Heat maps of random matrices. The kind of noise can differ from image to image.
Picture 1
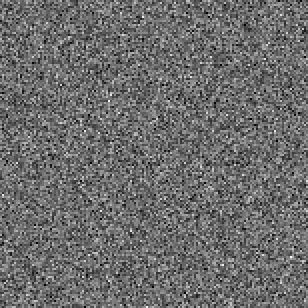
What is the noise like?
independent entries
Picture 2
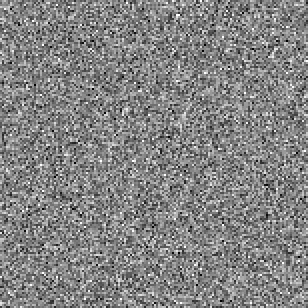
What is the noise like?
independent entries
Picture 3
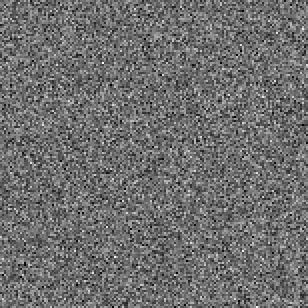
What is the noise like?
independent entries
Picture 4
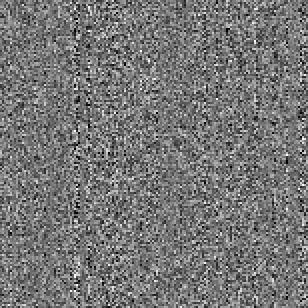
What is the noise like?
columns of uneven size
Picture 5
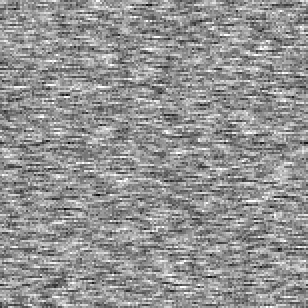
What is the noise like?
streaked along the rows
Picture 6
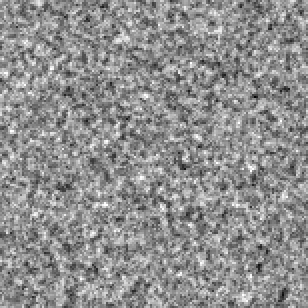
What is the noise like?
blotchy
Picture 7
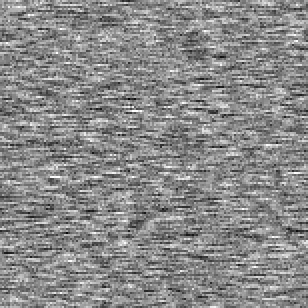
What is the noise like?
streaked along the rows
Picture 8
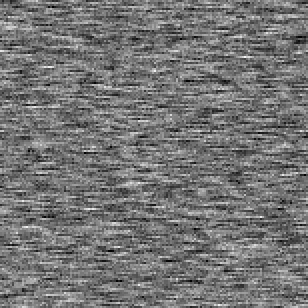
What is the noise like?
streaked along the rows
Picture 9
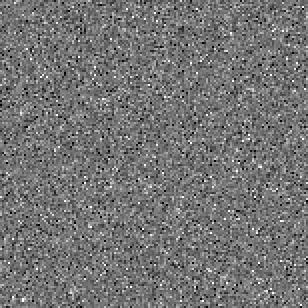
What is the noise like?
heavy tails
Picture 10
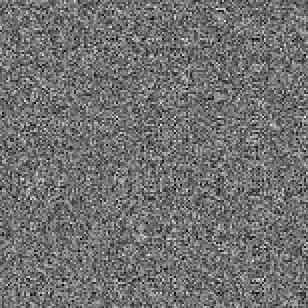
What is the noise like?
low rank plus noise
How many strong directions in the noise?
one
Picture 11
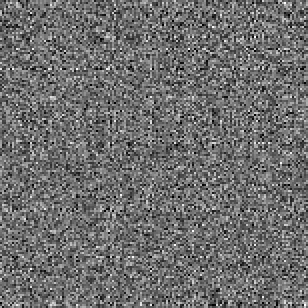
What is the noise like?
low rank plus noise
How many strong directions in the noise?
three or four
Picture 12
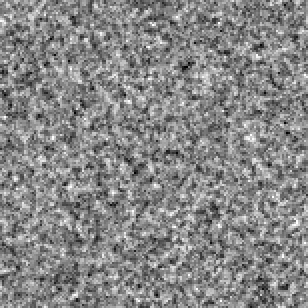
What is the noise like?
blotchy
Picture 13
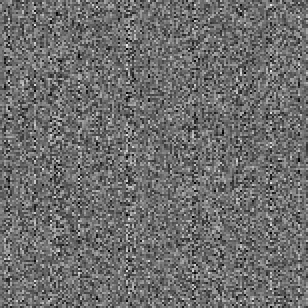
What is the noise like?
columns of uneven size
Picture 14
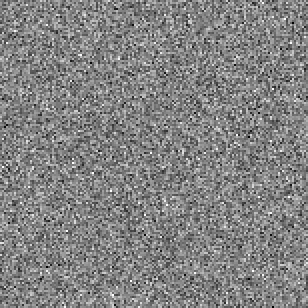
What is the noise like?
independent entries
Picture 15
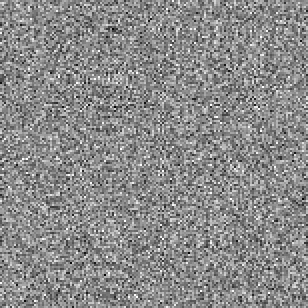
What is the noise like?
low rank plus noise
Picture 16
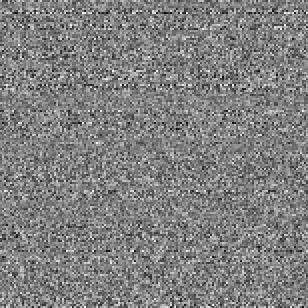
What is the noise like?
rows of uneven size
